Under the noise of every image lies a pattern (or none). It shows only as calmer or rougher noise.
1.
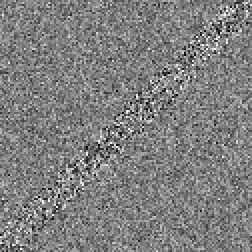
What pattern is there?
a diagonal band
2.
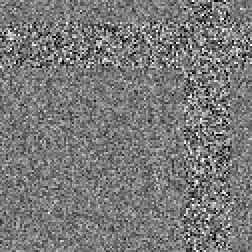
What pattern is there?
bands of rows crossing bands of columns
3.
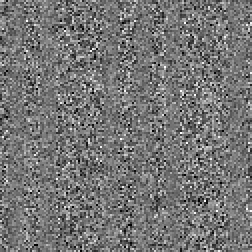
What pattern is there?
bands of columns
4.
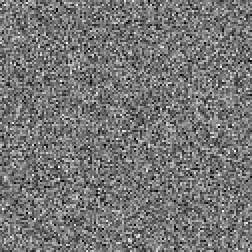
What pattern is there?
only noise
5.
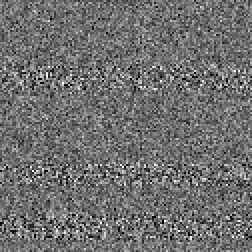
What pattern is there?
bands of rows
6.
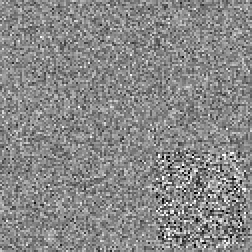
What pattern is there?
one block
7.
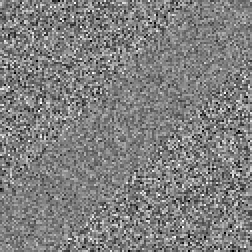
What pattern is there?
a diagonal band
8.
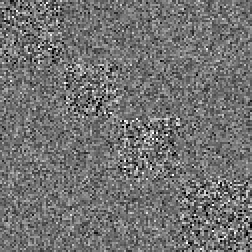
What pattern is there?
blocks along the diagonal
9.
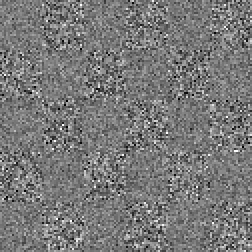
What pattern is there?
a checkerboard
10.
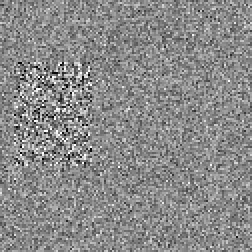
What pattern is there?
one block
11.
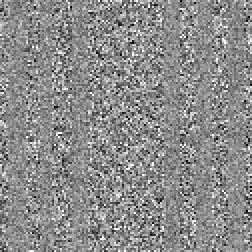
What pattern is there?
bands of columns
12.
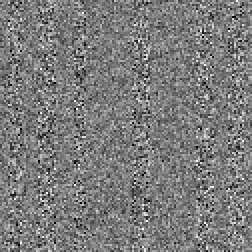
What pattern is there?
bands of columns
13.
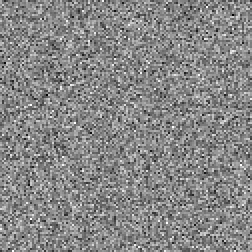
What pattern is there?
only noise
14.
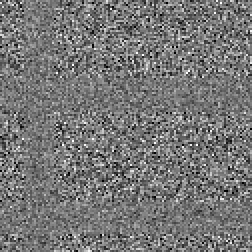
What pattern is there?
bands of rows crossing bands of columns
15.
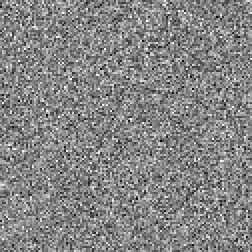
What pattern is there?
only noise
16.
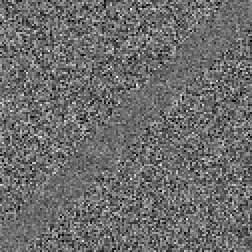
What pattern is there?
a diagonal band
